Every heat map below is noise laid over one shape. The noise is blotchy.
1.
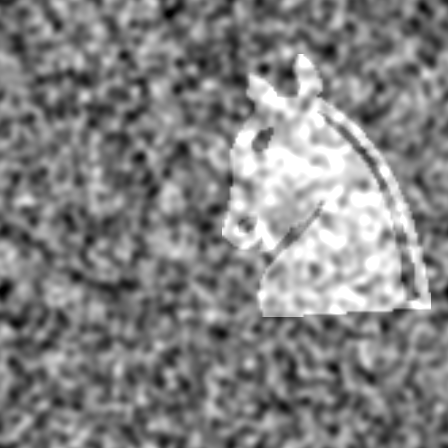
chess knight
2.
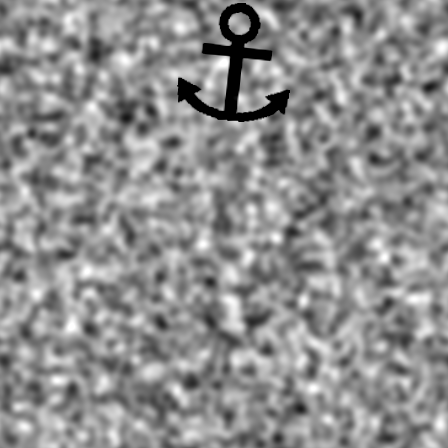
anchor
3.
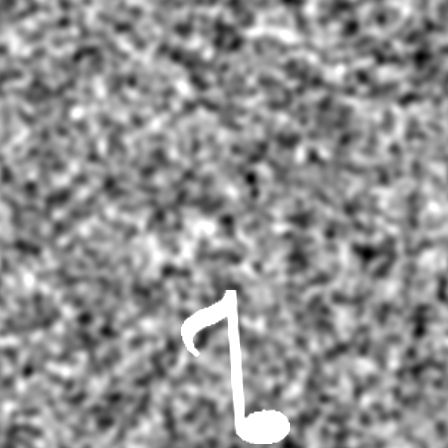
musical note
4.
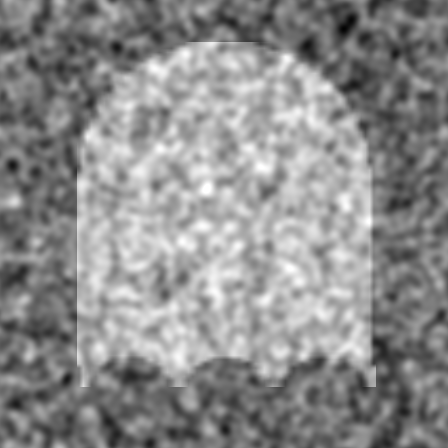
ghost
